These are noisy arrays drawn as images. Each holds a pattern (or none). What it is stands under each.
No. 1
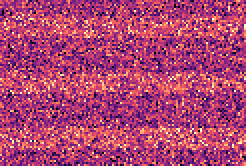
horizontal stripes
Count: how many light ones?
3
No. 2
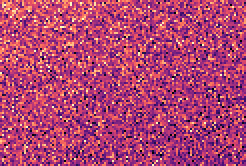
a smooth slope
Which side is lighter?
top left
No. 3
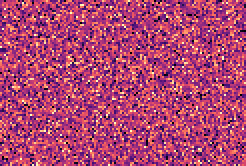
only noise
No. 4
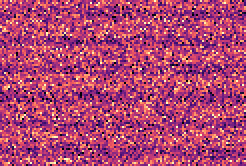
horizontal stripes
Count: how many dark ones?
6
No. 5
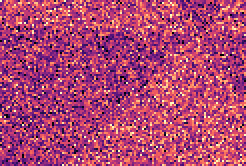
spokes from one point
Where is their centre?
top right
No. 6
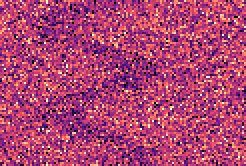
a wavy band
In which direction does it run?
top to bottom
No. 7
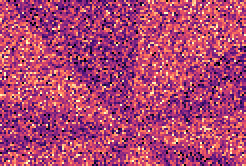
spokes from one point
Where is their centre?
bottom middle
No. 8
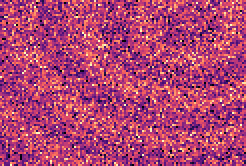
rings round one point
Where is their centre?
top right
